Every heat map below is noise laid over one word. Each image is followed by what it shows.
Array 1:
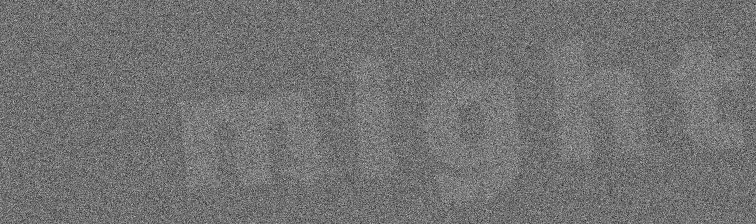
might
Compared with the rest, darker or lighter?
lighter
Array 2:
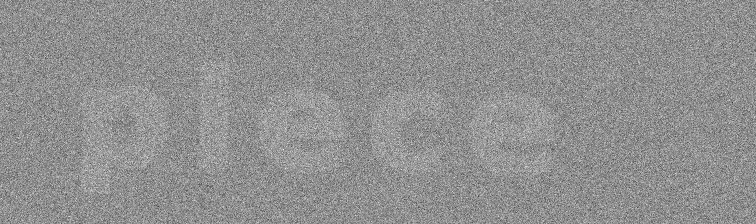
piece
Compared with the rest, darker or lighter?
lighter
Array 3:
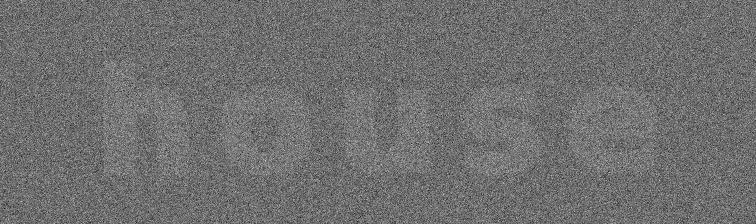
house
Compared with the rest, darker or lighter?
lighter
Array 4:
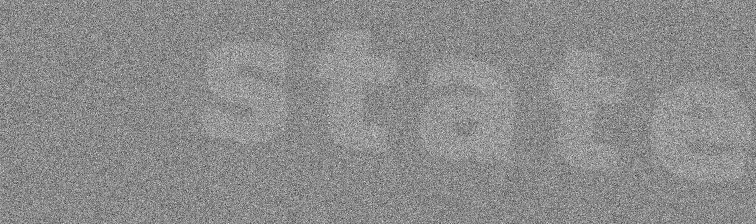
state
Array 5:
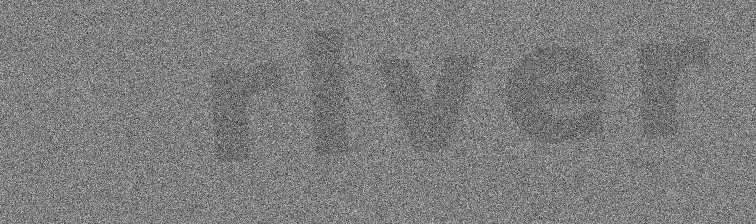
river
